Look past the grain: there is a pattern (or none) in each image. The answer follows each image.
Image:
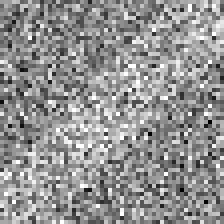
a diagonal band
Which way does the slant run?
bottom left to top right
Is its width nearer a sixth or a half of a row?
a half
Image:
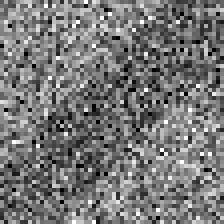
a diagonal band
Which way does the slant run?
bottom left to top right
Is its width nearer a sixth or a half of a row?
a half
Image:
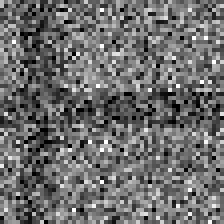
bands of rows crossing bands of columns
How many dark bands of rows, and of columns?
1 and 1
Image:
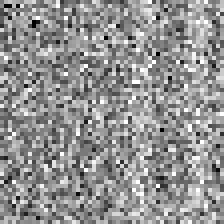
bands of columns
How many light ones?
2
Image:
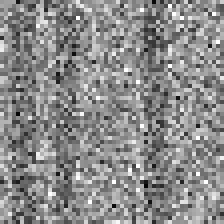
bands of columns
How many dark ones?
3
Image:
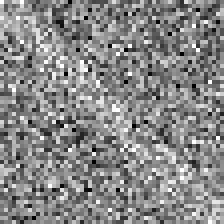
a diagonal band
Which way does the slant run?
top left to bottom right
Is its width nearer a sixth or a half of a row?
a sixth
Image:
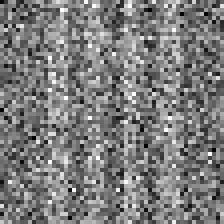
bands of columns
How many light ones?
4
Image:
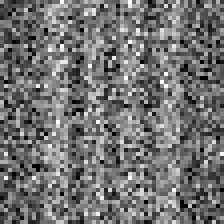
bands of columns
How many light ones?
4
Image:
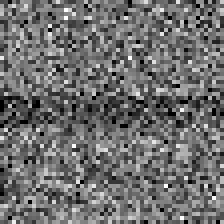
one band of rows
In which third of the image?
middle
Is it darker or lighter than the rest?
darker
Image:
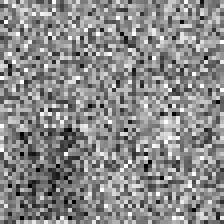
one block
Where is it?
bottom left
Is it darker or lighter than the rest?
darker
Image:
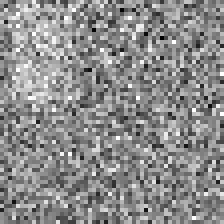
one block
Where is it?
top left
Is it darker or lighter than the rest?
lighter
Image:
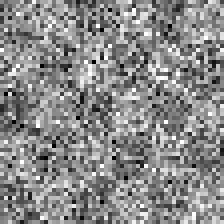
a checkerboard
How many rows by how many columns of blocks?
5 by 6
